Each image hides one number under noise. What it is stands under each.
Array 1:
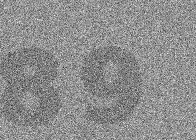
89
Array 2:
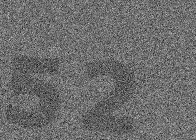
52
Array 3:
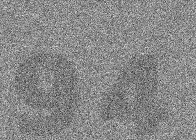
94
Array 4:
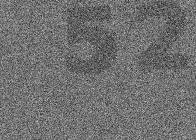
52
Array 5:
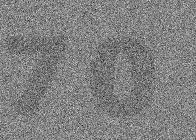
70
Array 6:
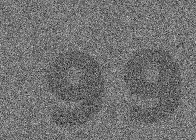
99
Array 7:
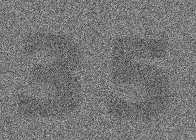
35
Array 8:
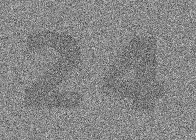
24
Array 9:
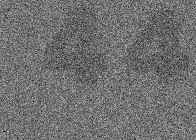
44
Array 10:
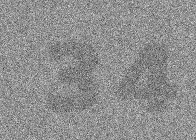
34
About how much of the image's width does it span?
two thirds
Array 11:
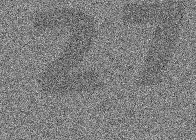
27
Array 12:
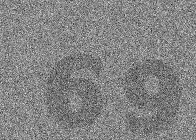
69
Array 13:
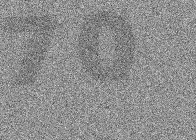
70
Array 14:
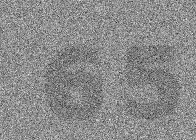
65
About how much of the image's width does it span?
two thirds
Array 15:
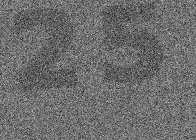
25
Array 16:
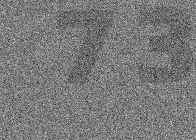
73
